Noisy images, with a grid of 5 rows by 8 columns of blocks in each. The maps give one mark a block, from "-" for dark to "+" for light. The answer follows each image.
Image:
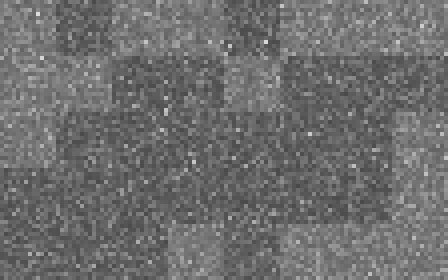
+ - + + - + + +
+ + - - + - - -
+ - - - - - - +
- - - - - - - +
- - - + - + + +
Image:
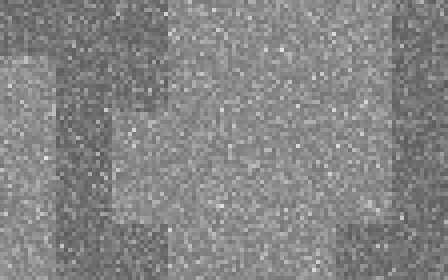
- - - + + + + -
+ - - + + + + -
+ - + + + + + -
+ - + + + + + -
+ - - + + + - -
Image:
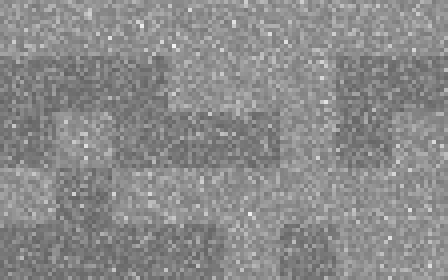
+ + + + + + + +
- - - + + + - -
- + - - - + - +
+ - + + + + + +
- - - - + - + +
